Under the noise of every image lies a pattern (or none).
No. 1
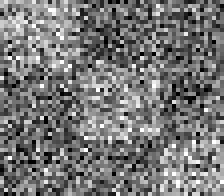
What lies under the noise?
blocks along the diagonal
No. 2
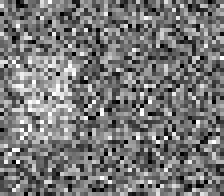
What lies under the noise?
one block
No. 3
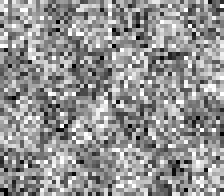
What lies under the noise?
a checkerboard
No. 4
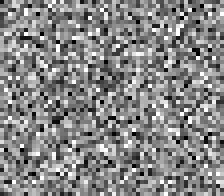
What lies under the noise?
only noise
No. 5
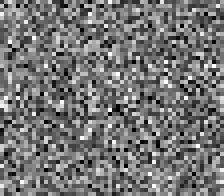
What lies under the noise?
only noise
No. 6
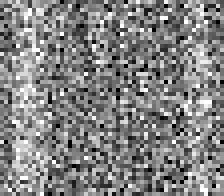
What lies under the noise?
bands of columns
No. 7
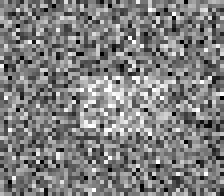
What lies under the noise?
one block
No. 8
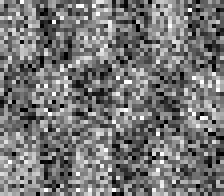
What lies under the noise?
a checkerboard
